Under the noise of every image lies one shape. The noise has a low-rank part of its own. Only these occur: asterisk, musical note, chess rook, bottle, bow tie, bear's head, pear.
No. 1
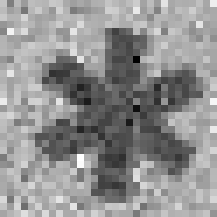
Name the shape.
asterisk
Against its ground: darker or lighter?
darker
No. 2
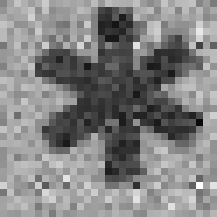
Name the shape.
asterisk
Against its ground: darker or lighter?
darker
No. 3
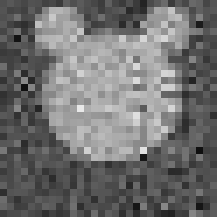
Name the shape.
bear's head
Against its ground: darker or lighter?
lighter
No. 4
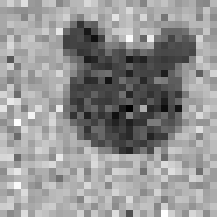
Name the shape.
bear's head
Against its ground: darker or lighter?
darker
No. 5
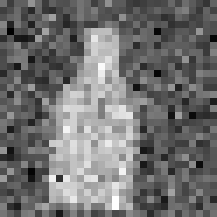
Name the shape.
bottle
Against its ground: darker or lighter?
lighter
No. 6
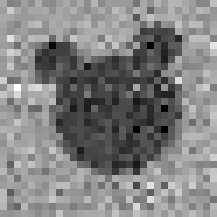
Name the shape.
bear's head
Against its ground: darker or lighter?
darker
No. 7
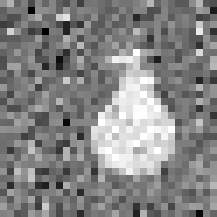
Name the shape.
pear
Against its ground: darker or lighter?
lighter
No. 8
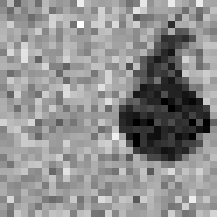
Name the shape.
pear
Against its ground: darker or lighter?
darker
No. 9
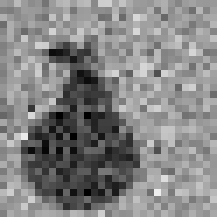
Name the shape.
pear
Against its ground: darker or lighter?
darker
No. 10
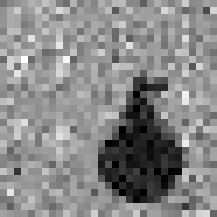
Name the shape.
pear
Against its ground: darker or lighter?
darker
